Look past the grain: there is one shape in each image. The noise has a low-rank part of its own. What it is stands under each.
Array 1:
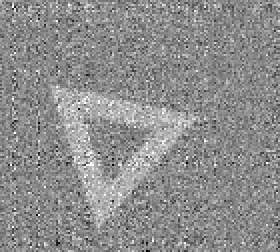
triangle frame
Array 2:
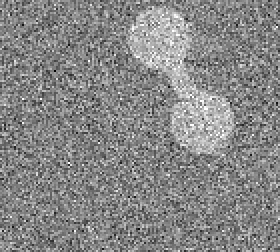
dumbbell
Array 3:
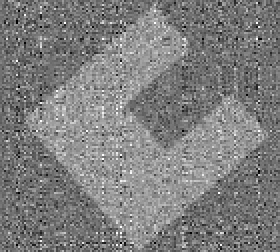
square with a notch
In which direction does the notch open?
up and right
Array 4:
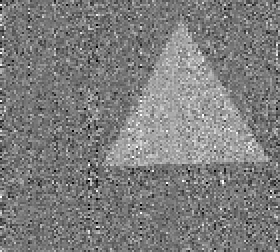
triangle
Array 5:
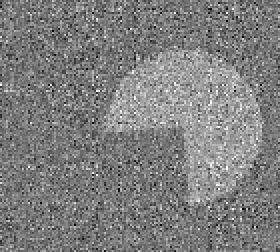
disc with a wedge cut out
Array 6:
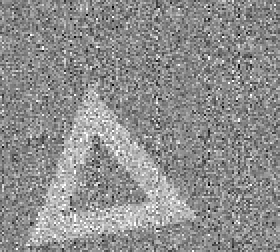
triangle frame
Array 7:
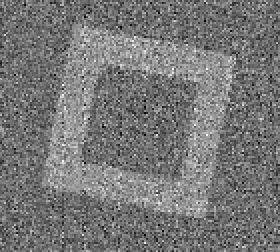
square frame
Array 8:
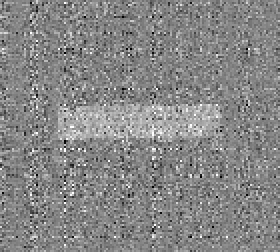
bar
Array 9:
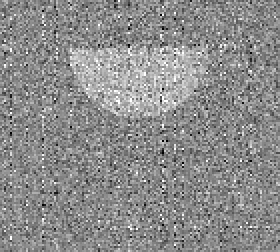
half disc
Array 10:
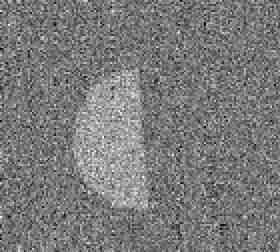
half disc
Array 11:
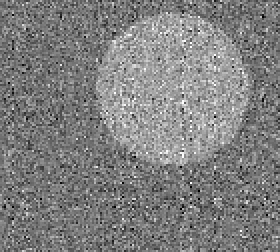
disc
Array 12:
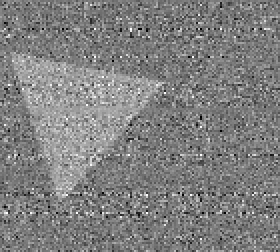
triangle
